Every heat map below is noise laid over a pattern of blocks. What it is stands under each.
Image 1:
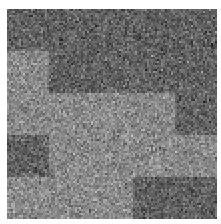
no symmetry
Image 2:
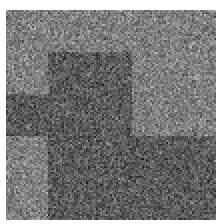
no symmetry
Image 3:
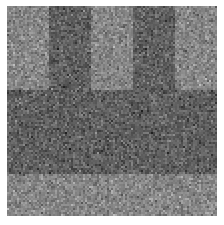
left and right mirror each other
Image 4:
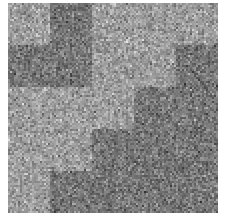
mirrored about the diagonal from the top left
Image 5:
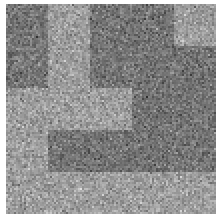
no symmetry
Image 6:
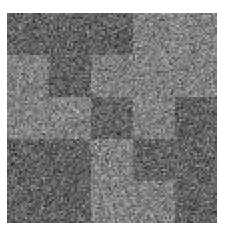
mirrored about the diagonal from the bottom left
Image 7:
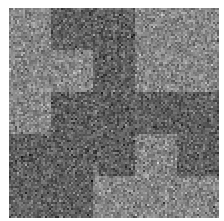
mirrored about the diagonal from the bottom left
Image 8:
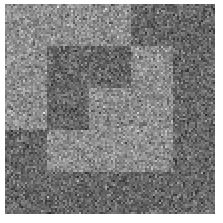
mirrored about the diagonal from the top left
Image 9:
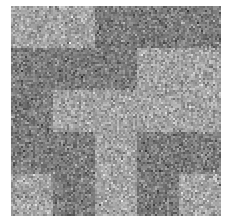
no symmetry
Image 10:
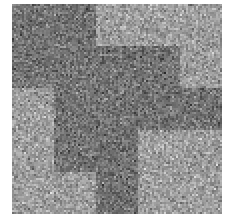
mirrored about the diagonal from the top left
